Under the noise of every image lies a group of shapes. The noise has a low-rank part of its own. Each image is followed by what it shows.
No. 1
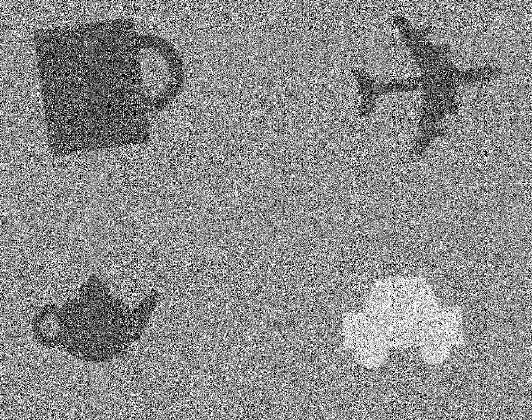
top left: dark cup; top right: dark airplane; bottom left: dark teapot; bottom right: light car
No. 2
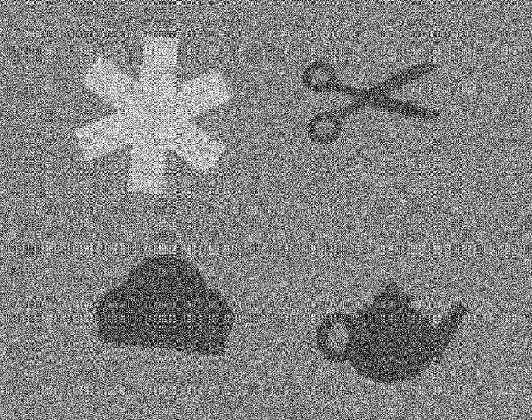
top left: light asterisk; top right: dark pair of scissors; bottom left: dark cloud; bottom right: dark teapot
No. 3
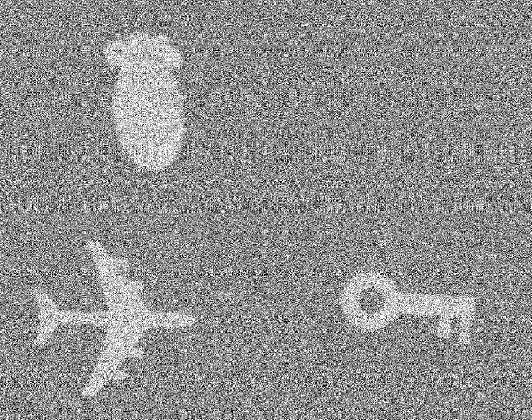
top left: light footprint; bottom left: light airplane; bottom right: light key
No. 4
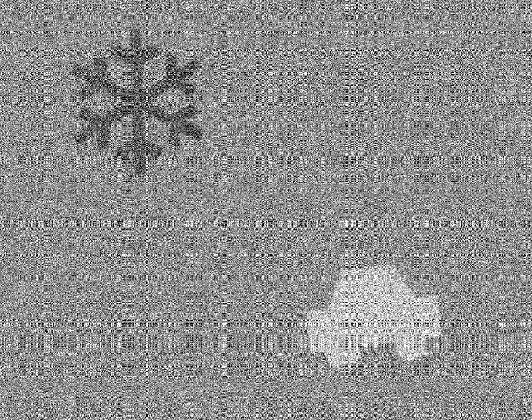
top left: dark snowflake; bottom right: light car
